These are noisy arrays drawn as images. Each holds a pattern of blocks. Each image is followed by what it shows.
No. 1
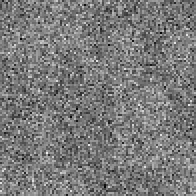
no symmetry
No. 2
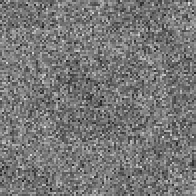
top and bottom mirror each other
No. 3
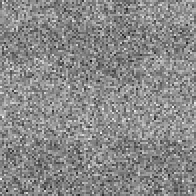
left and right mirror each other
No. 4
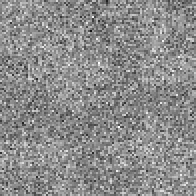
mirrored about the diagonal from the top left
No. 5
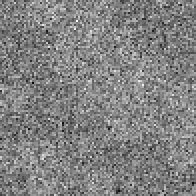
mirrored about the diagonal from the bottom left
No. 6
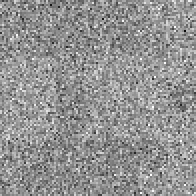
top and bottom mirror each other
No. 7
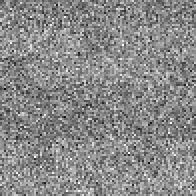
left and right mirror each other
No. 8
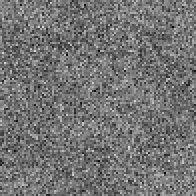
top and bottom mirror each other
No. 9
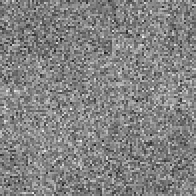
the same after a half turn
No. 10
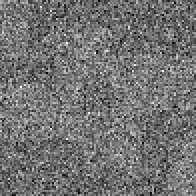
the same after a half turn
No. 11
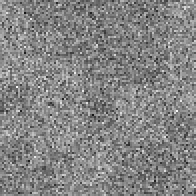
no symmetry
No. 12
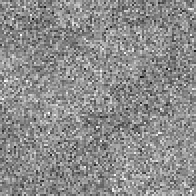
mirrored about the diagonal from the top left
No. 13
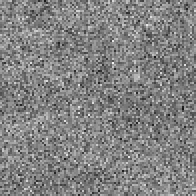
no symmetry
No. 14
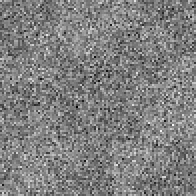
mirrored about the diagonal from the bottom left
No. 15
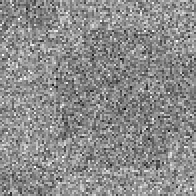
top and bottom mirror each other
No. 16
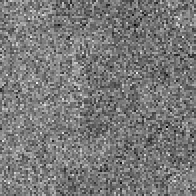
top and bottom mirror each other
